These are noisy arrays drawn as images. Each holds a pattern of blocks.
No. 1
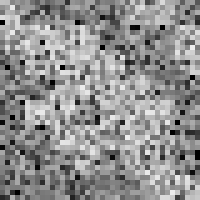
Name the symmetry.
mirrored about the diagonal from the bottom left
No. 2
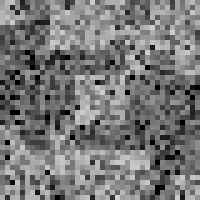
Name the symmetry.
the same after a half turn
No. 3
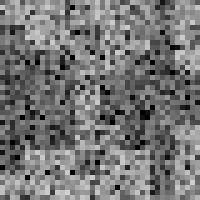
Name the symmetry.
top and bottom mirror each other
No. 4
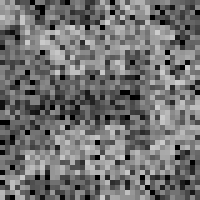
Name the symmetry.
top and bottom mirror each other
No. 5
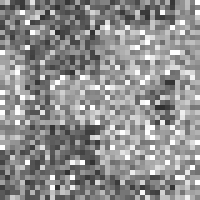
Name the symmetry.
top and bottom mirror each other
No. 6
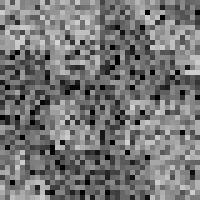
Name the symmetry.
mirrored about the diagonal from the bottom left
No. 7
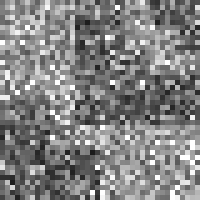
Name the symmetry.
mirrored about the diagonal from the bottom left
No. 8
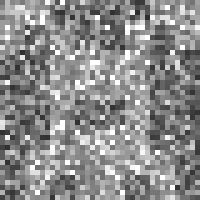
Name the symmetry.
left and right mirror each other
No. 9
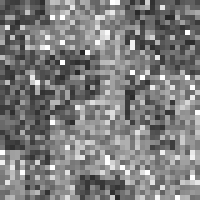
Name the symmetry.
no symmetry
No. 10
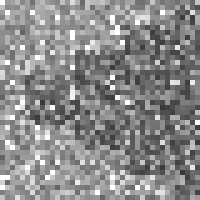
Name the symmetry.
top and bottom mirror each other
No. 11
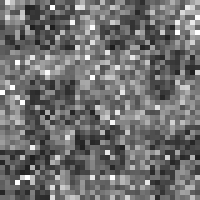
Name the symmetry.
mirrored about the diagonal from the bottom left
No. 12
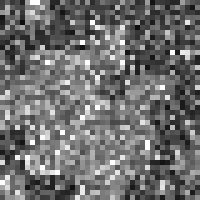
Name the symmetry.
mirrored about the diagonal from the bottom left
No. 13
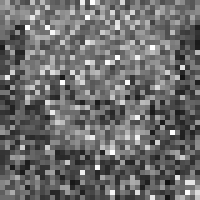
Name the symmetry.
left and right mirror each other
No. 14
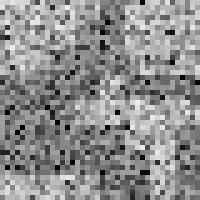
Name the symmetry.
no symmetry
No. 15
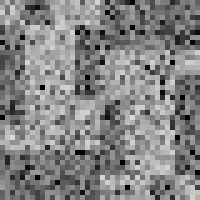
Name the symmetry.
the same after a half turn
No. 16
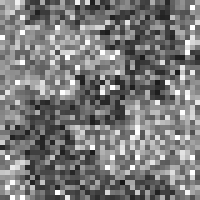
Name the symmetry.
the same after a half turn
